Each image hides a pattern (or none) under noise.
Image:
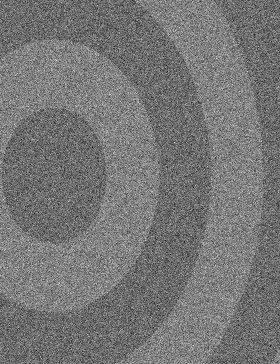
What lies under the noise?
rings round one point
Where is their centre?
middle left
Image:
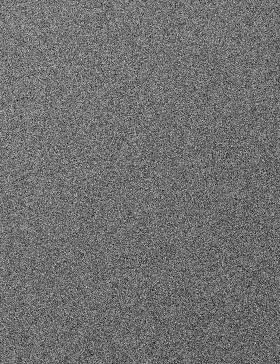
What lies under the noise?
a smooth slope
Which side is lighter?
top left
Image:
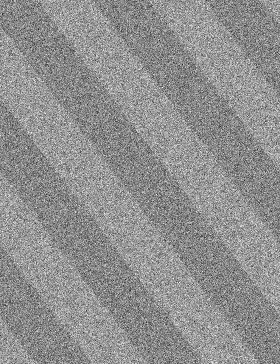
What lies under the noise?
diagonal stripes
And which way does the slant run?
top left to bottom right
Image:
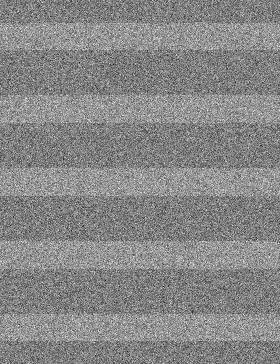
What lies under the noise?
horizontal stripes
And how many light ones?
5
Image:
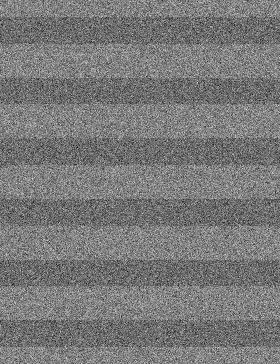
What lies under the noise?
horizontal stripes
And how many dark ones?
6
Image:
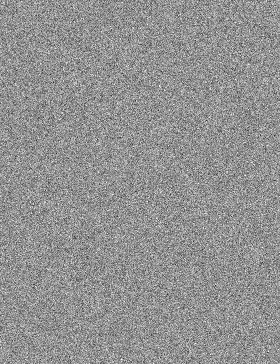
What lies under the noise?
only noise
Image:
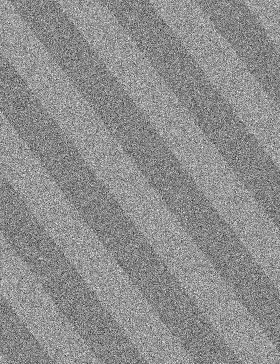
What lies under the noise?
diagonal stripes
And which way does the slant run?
top left to bottom right
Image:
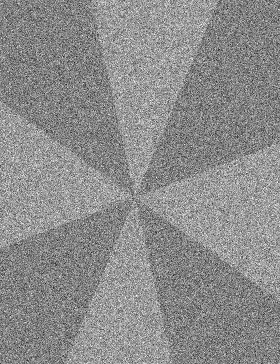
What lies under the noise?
spokes from one point
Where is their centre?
centre
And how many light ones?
4
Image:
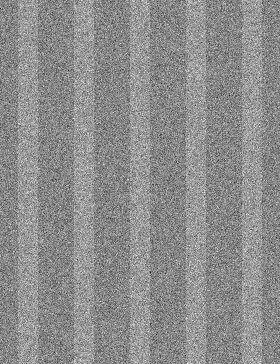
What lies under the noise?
vertical stripes
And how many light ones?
5
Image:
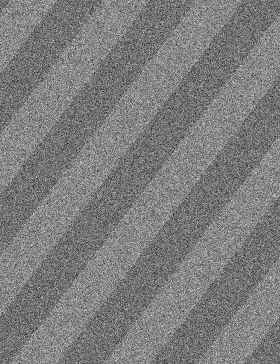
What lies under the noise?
diagonal stripes
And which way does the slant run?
bottom left to top right
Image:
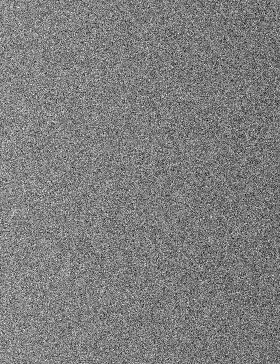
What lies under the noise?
a smooth slope
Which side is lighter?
left
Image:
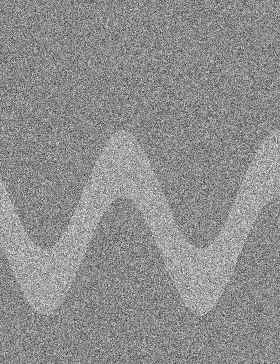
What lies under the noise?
a wavy band
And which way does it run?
left to right
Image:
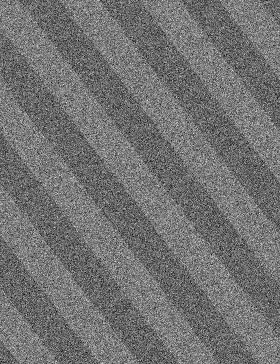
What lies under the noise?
diagonal stripes
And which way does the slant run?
top left to bottom right
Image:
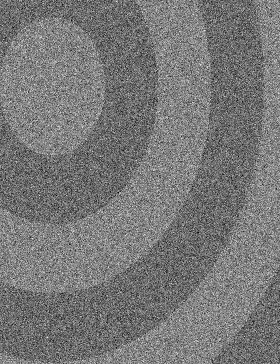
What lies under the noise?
rings round one point
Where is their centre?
top left
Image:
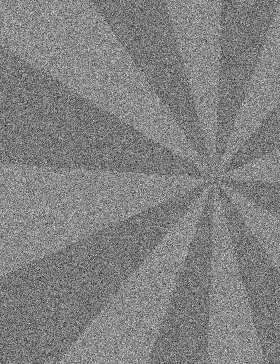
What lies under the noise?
spokes from one point
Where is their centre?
middle right
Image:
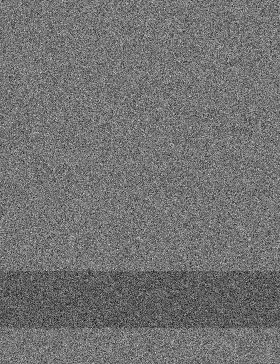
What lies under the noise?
one horizontal stripe
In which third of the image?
bottom
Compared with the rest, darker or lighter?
darker
